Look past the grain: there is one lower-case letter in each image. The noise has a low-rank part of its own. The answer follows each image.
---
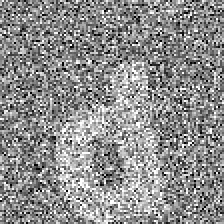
light d
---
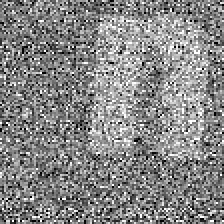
light n
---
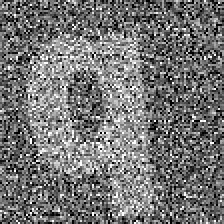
light q
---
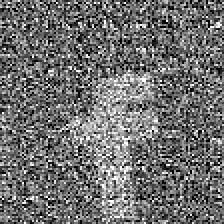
light f
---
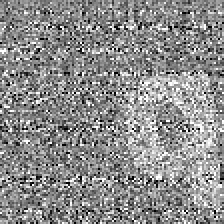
light q
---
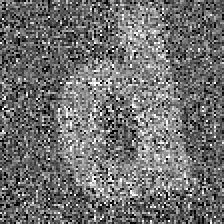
light d
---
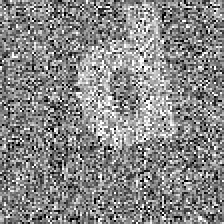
light d
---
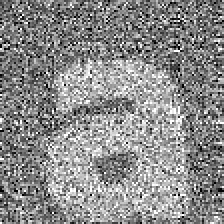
light a
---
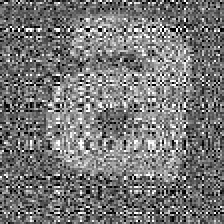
light a
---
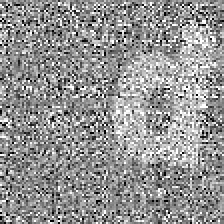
light d
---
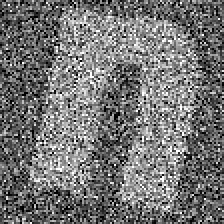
light n
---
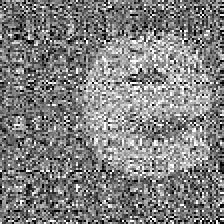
light e
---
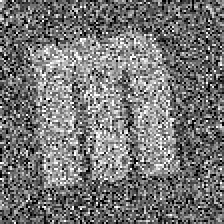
light m
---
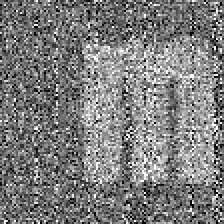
light m
